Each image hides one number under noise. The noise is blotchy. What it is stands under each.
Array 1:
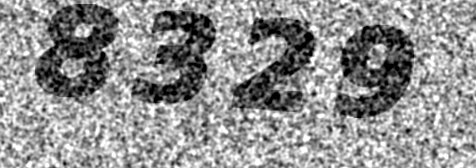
8329
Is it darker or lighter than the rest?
darker
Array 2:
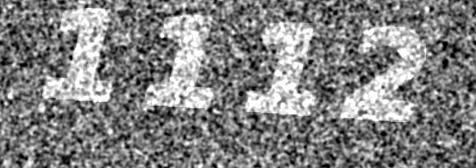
1112
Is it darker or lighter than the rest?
lighter
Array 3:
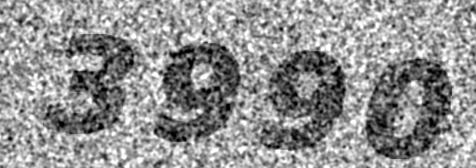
3990
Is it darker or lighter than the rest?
darker
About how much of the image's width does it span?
nearly all
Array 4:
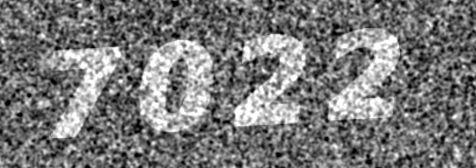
7022
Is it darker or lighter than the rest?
lighter
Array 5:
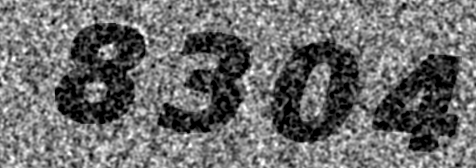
8304
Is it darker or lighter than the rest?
darker
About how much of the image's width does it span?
nearly all
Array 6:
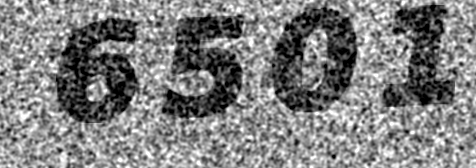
6501
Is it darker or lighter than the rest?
darker
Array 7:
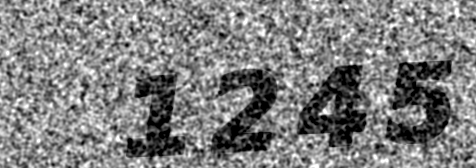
1245
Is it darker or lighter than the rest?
darker
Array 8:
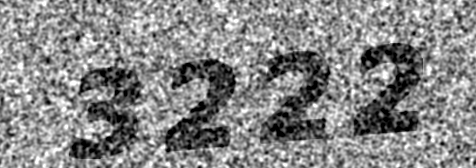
3222
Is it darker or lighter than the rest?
darker
